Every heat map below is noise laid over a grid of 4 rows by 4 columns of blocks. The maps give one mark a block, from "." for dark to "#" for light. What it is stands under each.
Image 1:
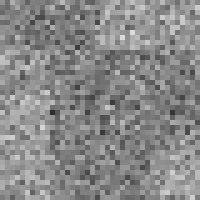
. . # #
# . . .
# . . .
# . . #
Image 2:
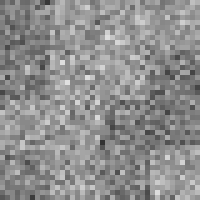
. # # #
. # # .
# # . .
. # . #
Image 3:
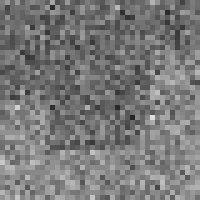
. . . .
. . . #
# . . #
# # # #
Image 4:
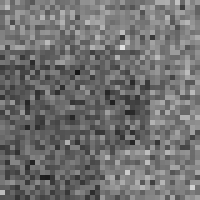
# # # #
. . . #
. . . #
. . # #
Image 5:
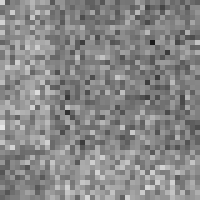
# . . .
# . . .
# . . .
. # # #
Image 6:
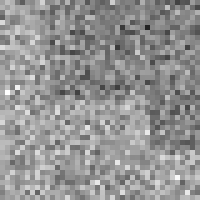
# . . .
# . . .
# # # .
# # # #
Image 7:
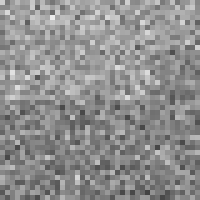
# # # #
# # # .
. . . .
. . . .
